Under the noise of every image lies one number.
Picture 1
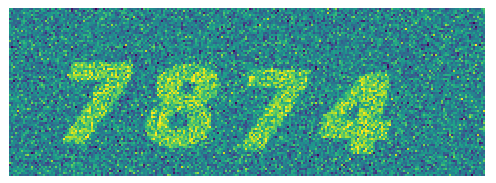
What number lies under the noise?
7874
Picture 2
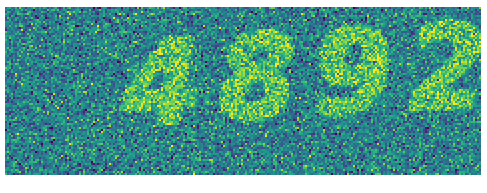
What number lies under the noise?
4892
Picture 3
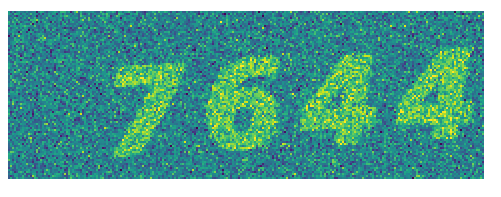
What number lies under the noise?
7644
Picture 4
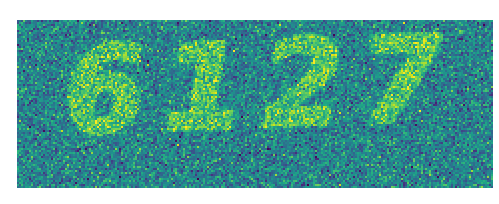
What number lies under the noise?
6127
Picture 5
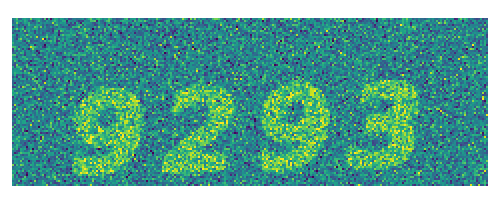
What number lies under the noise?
9293
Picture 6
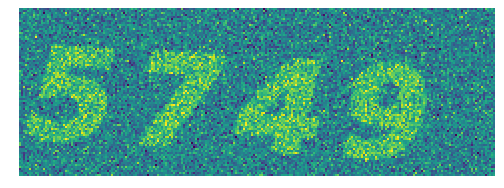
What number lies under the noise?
5749
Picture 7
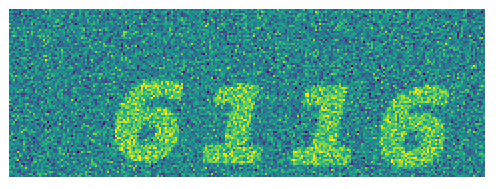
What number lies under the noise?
6116
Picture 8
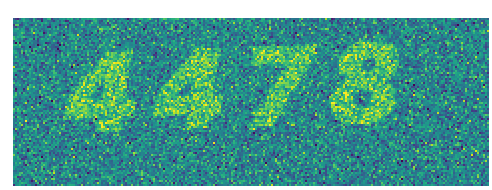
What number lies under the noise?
4478
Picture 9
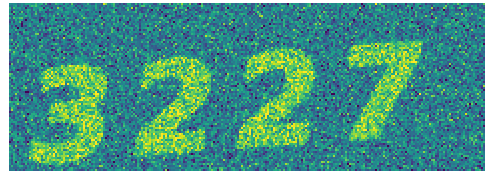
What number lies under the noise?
3227
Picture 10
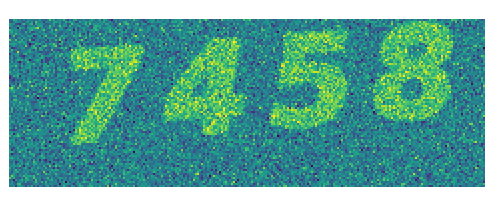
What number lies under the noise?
7458
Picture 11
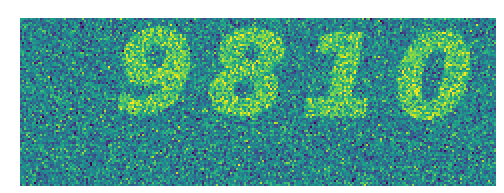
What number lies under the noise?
9810
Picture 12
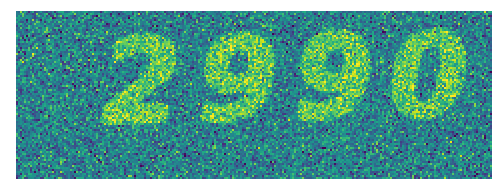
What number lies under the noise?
2990
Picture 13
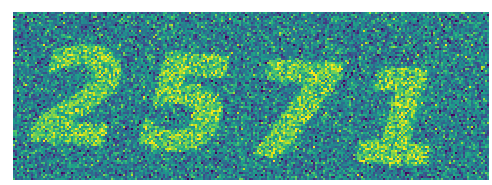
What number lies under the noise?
2571
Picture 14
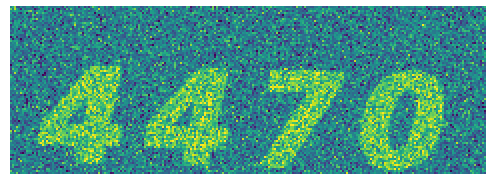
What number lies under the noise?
4470
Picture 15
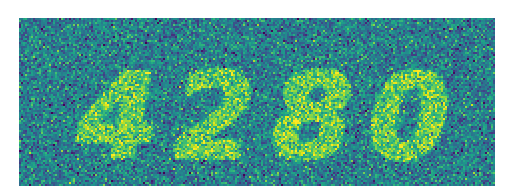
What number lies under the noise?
4280
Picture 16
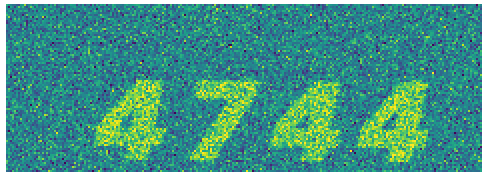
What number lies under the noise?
4744
